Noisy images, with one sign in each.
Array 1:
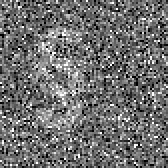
section sign
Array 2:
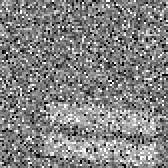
equals sign
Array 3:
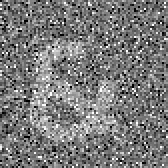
ampersand
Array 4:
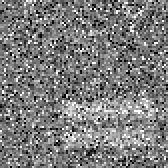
equals sign
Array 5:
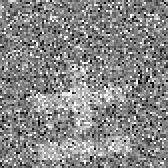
plus-minus sign
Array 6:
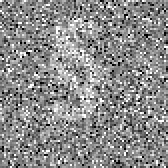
section sign
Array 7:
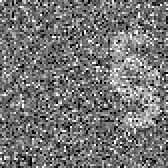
section sign
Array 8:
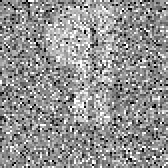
pilcrow
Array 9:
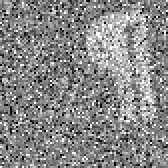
pilcrow
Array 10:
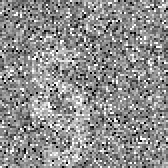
section sign
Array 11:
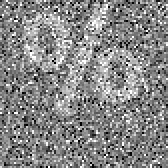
percent sign
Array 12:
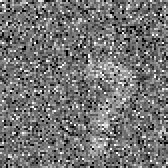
question mark
